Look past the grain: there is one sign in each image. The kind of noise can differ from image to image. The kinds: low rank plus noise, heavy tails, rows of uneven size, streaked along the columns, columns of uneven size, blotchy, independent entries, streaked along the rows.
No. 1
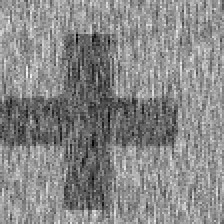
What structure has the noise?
streaked along the columns
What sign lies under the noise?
plus sign
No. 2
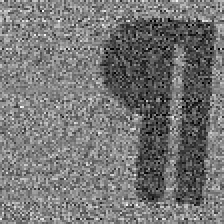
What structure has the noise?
rows of uneven size
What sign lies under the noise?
pilcrow
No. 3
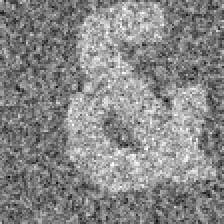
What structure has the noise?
blotchy
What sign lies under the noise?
ampersand
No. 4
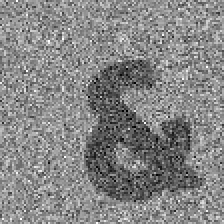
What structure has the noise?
low rank plus noise
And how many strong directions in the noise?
five to eight
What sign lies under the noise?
ampersand
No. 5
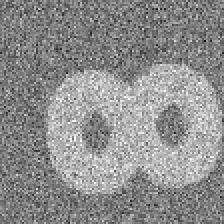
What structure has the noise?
low rank plus noise
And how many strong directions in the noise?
three or four
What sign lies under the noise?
infinity sign
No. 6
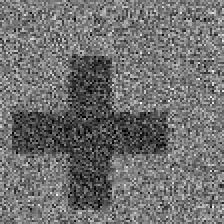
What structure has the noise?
low rank plus noise
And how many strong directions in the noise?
five to eight
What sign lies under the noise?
plus sign
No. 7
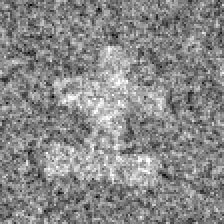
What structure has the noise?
blotchy
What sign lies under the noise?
plus-minus sign
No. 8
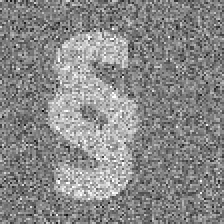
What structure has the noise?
low rank plus noise
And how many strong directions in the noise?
five to eight
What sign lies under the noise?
section sign
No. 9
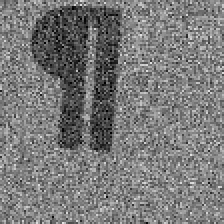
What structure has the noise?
low rank plus noise
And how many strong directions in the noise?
one
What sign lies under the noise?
pilcrow
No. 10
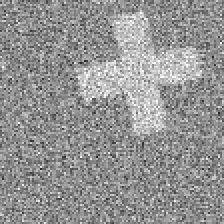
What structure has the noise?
low rank plus noise
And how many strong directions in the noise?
five to eight
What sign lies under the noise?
plus sign
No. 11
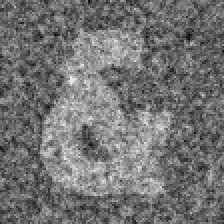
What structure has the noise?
blotchy
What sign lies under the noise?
ampersand
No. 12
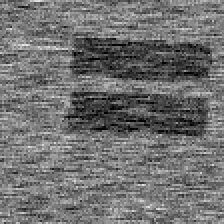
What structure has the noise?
streaked along the rows
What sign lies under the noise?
equals sign
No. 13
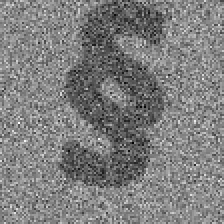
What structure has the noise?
low rank plus noise
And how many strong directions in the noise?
two
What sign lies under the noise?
section sign
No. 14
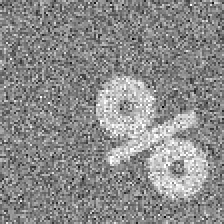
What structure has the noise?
independent entries
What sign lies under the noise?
percent sign
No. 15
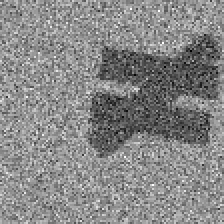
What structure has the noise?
independent entries
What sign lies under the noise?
not-equal sign
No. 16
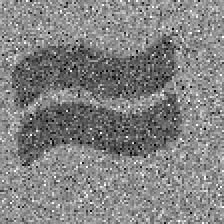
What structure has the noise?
heavy tails
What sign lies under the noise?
approximately sign
